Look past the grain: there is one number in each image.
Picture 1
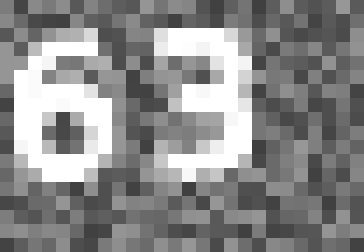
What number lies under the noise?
63
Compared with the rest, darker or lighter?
lighter
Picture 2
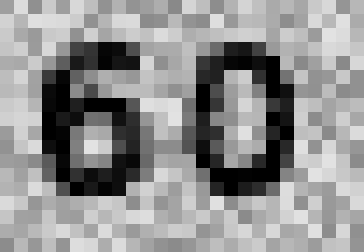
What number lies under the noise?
60
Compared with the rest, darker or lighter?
darker
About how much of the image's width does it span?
two thirds
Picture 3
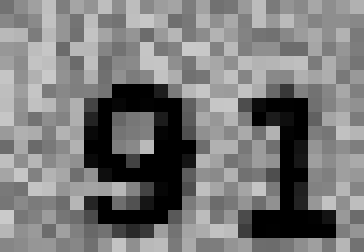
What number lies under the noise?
91
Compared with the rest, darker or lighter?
darker
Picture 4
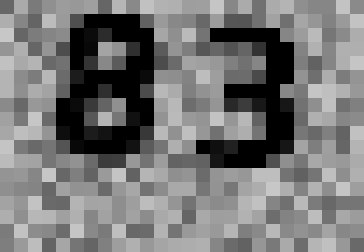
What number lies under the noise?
83
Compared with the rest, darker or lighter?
darker
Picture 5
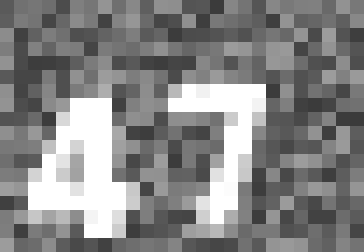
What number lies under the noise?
47
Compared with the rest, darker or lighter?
lighter
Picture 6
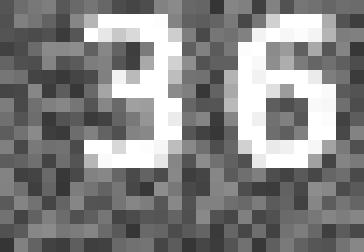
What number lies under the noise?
36
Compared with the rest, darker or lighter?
lighter
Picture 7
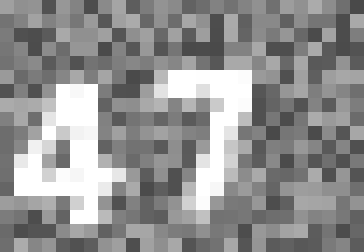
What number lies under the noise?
47
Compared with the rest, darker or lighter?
lighter
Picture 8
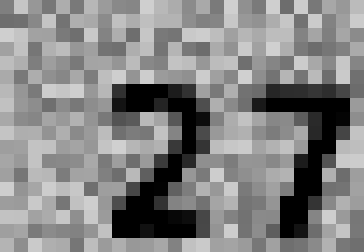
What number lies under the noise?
27
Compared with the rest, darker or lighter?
darker
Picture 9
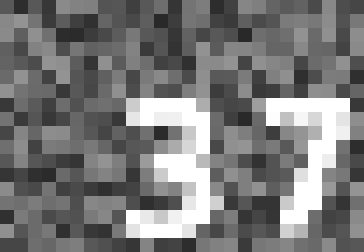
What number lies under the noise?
37
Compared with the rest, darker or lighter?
lighter
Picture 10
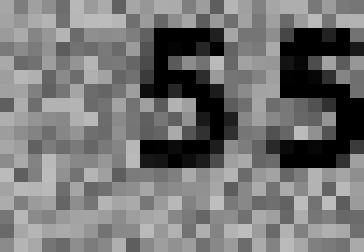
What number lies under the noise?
55
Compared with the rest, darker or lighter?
darker
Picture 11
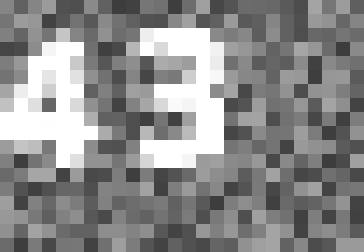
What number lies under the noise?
43
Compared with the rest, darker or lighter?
lighter
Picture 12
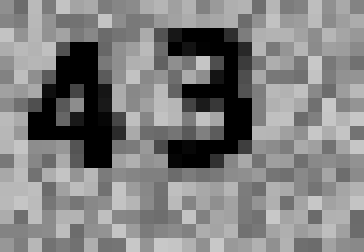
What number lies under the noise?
43
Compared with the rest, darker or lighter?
darker
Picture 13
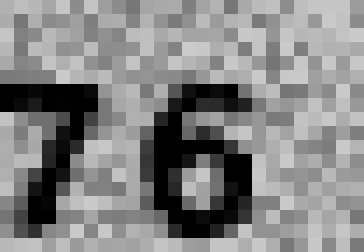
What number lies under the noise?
76
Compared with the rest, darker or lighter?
darker
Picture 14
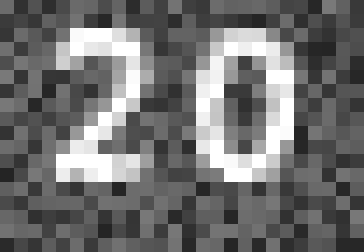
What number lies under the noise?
20
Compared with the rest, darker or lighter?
lighter
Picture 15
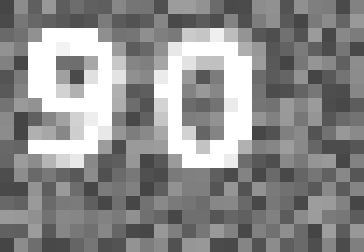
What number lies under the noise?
90
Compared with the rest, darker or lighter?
lighter
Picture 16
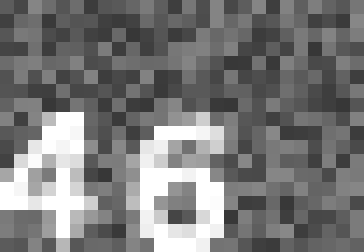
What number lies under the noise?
46
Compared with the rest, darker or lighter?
lighter
